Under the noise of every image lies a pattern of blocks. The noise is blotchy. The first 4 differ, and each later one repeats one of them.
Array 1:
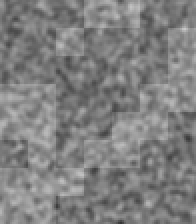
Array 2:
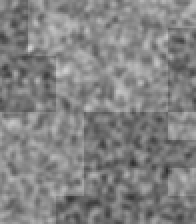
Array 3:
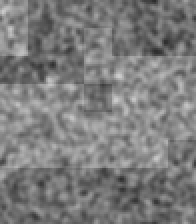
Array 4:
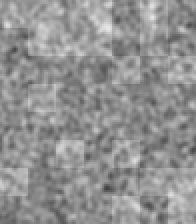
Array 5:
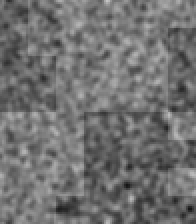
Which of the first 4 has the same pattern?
2
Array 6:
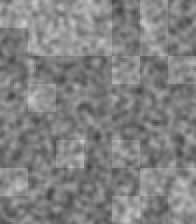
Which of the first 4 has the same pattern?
4
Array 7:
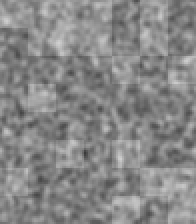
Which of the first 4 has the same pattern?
4
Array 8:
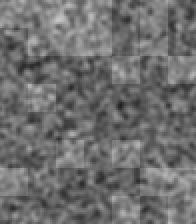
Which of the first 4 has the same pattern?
4
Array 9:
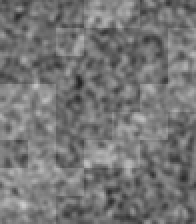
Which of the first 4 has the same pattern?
1
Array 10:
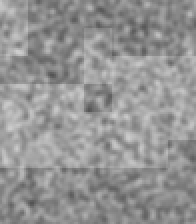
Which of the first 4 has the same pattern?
3
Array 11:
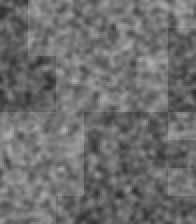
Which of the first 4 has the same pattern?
2
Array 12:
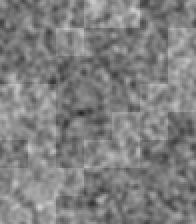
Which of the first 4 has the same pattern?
1
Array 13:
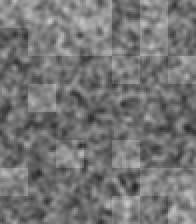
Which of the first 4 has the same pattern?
4
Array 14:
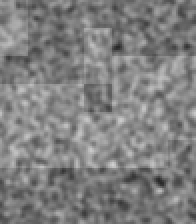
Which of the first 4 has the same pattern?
3
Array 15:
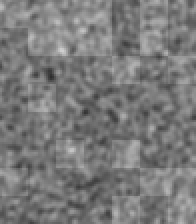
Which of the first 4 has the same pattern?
4
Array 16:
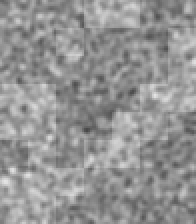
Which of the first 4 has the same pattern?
1
